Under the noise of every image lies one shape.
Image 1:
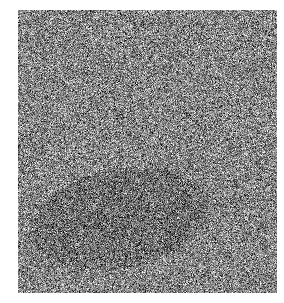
dark ellipse
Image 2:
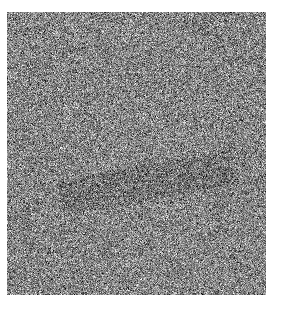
dark bar
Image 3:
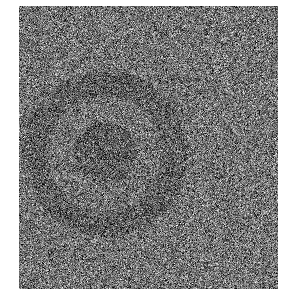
dark bullseye
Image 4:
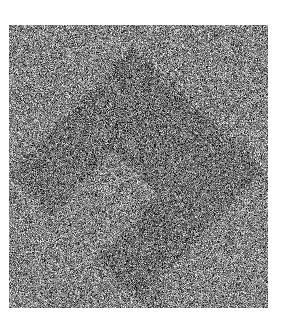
dark square with a notch
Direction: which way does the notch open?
down and left
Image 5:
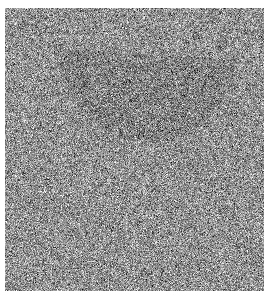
dark half disc
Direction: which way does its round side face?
down
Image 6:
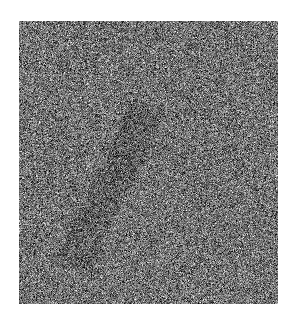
dark bar
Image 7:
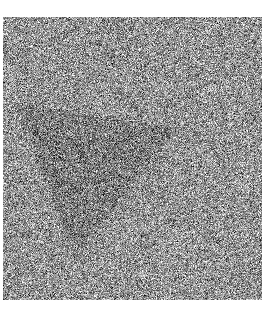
dark triangle
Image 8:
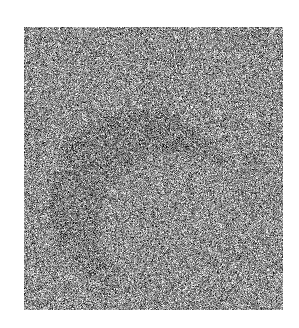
dark crescent
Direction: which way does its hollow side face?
down and right
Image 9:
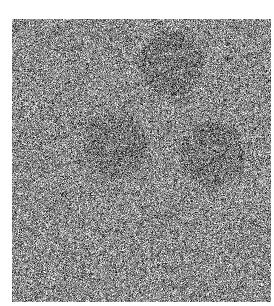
dark three dots
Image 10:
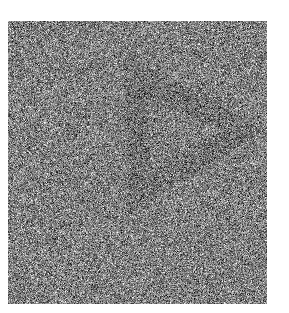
dark triangle frame
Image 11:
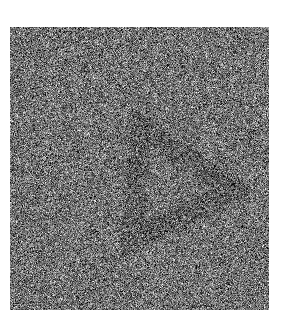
dark triangle frame
